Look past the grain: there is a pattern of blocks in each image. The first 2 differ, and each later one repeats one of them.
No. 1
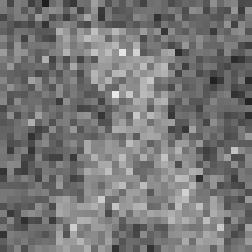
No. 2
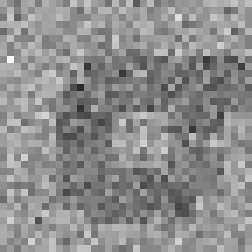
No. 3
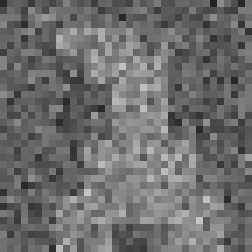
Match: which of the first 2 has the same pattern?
1
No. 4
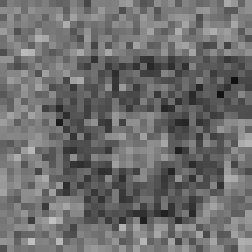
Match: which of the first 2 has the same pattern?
2
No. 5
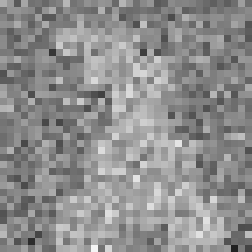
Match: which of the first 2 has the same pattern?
1
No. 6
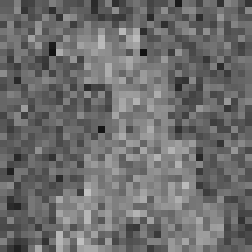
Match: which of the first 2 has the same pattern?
1
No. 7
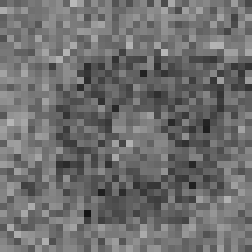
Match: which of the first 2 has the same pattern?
2
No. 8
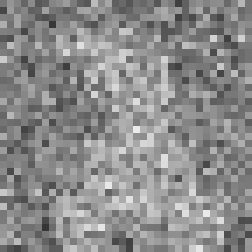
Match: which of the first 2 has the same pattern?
1
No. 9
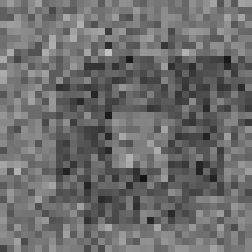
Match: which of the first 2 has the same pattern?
2
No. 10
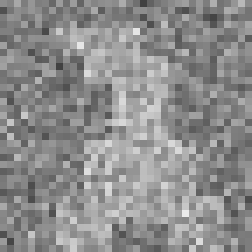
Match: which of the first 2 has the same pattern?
1
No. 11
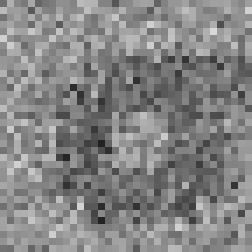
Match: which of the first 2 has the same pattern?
2
